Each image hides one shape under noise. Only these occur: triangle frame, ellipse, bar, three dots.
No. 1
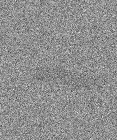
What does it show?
dark bar
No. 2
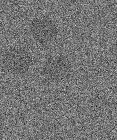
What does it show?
dark three dots
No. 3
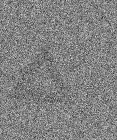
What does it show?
dark triangle frame
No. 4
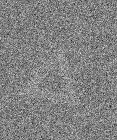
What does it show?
light triangle frame
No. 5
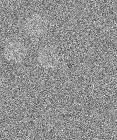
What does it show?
light three dots
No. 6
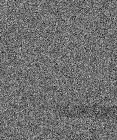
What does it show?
dark bar
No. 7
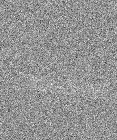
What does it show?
light bar
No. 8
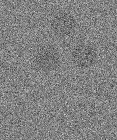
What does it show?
dark three dots
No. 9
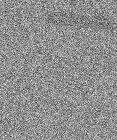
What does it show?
dark bar
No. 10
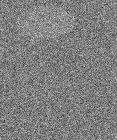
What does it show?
light ellipse
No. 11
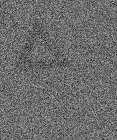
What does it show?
dark triangle frame
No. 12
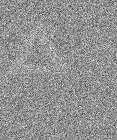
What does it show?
light triangle frame
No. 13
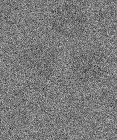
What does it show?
dark three dots
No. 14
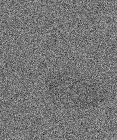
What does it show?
dark ellipse
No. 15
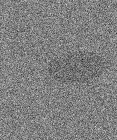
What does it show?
dark ellipse
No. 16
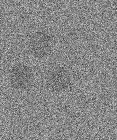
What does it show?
dark three dots
